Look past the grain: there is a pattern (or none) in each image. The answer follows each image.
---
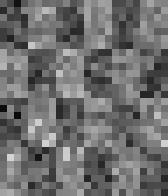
a checkerboard
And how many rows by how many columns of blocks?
4 by 6
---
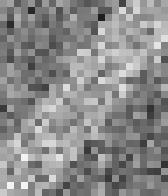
a diagonal band
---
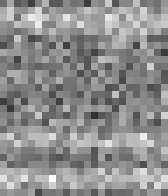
bands of rows
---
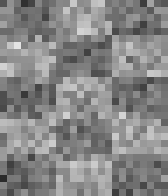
a checkerboard
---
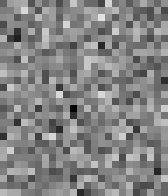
only noise
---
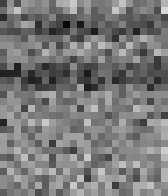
bands of rows
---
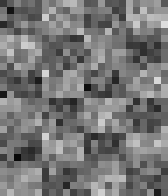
a checkerboard
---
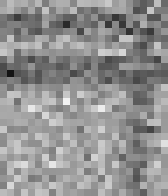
bands of rows crossing bands of columns
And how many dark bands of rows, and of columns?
2 and 1
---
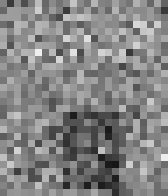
one block
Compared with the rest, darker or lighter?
darker
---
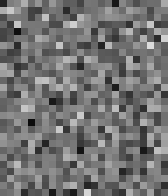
only noise
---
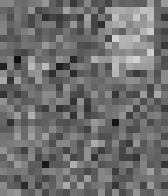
one block
